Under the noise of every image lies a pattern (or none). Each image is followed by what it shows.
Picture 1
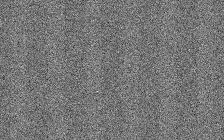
vertical stripes
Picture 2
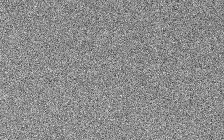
a smooth slope
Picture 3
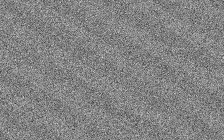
diagonal stripes
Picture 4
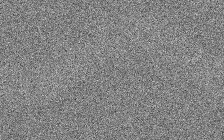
a wavy band
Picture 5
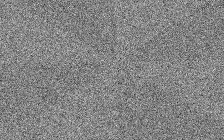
spokes from one point
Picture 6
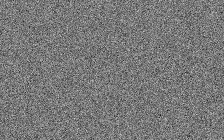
only noise
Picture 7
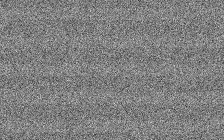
horizontal stripes
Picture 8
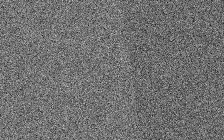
a sharp edge
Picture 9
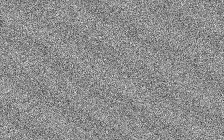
diagonal stripes
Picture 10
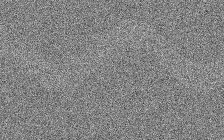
a wavy band
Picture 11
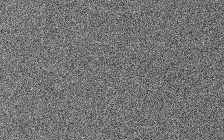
a smooth slope
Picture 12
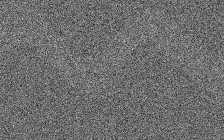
a wavy band
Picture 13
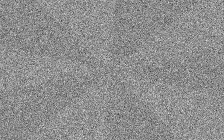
spokes from one point
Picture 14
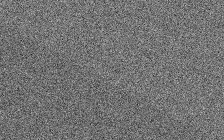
a sharp edge
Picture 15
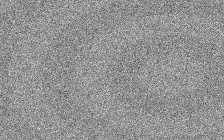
rings round one point
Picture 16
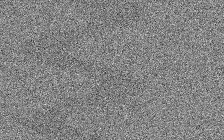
a wavy band
